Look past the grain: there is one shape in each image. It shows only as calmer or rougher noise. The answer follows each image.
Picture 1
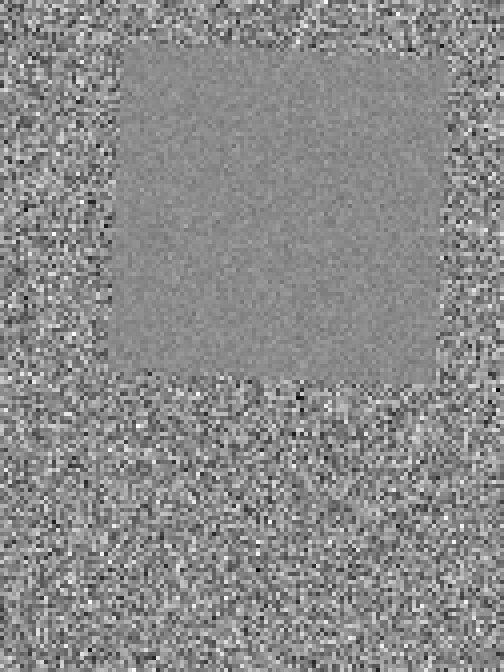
calm square
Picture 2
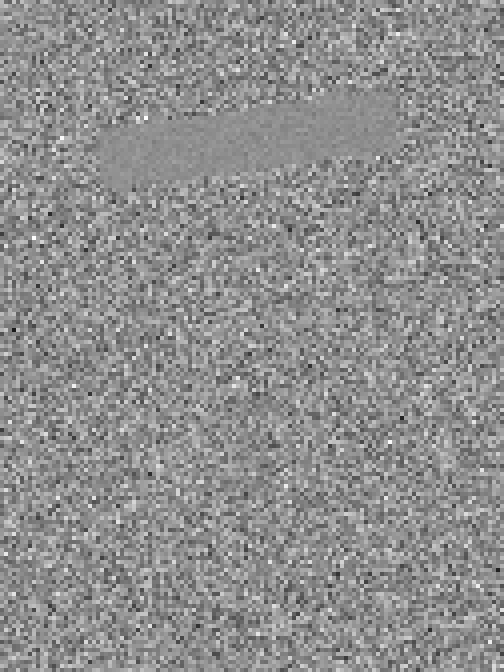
calm bar
